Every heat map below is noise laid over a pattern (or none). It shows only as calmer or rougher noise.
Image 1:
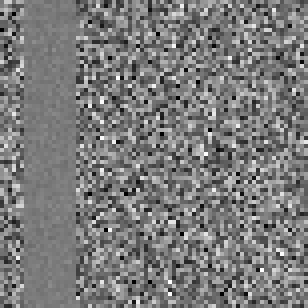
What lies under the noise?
one band of columns
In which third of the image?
left
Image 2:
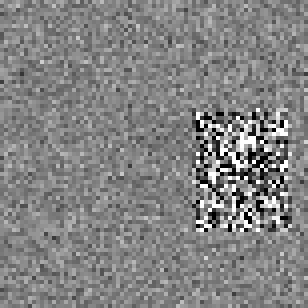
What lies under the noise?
one block
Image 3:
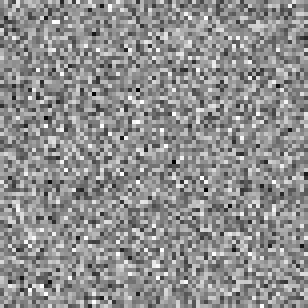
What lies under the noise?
only noise
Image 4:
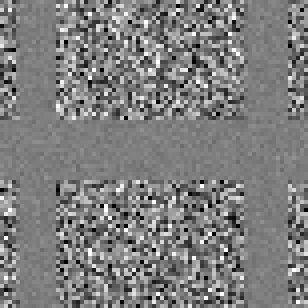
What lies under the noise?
bands of rows crossing bands of columns
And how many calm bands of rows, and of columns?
1 and 2
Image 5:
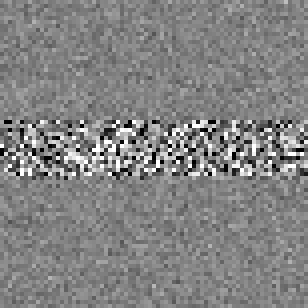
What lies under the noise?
one band of rows
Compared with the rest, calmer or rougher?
rougher
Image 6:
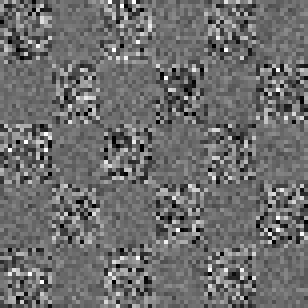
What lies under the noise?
a checkerboard
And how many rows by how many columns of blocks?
5 by 6
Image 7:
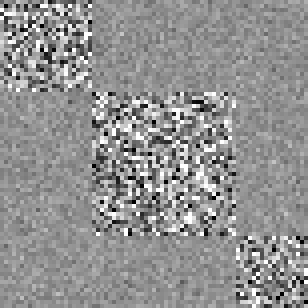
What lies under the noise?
blocks along the diagonal
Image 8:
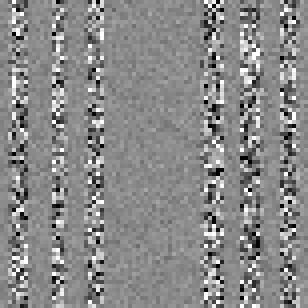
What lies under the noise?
bands of columns
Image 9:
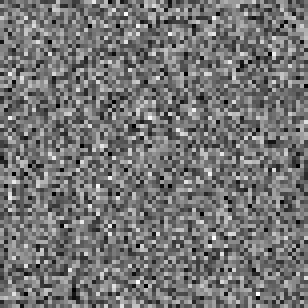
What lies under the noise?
only noise
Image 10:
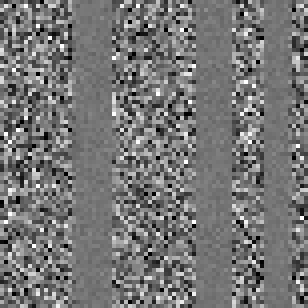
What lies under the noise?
bands of columns
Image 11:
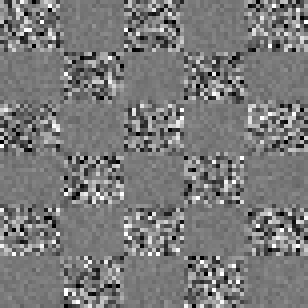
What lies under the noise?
a checkerboard
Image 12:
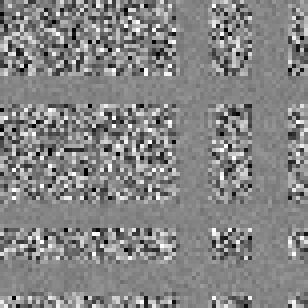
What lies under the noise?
bands of rows crossing bands of columns
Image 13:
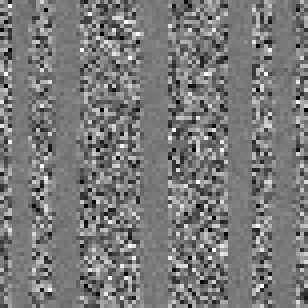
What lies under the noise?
bands of columns
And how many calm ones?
5
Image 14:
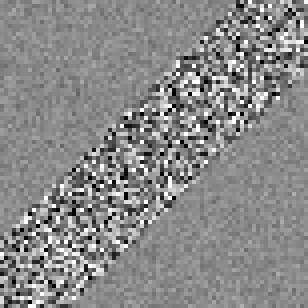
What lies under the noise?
a diagonal band
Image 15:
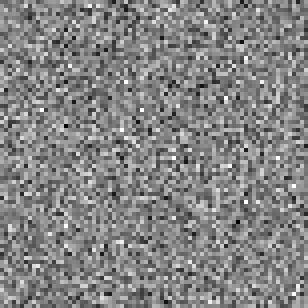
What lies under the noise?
only noise
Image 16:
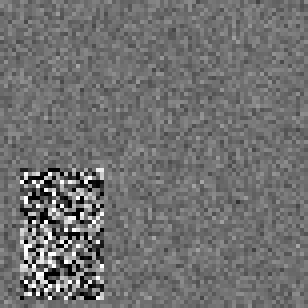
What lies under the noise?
one block
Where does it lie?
bottom left
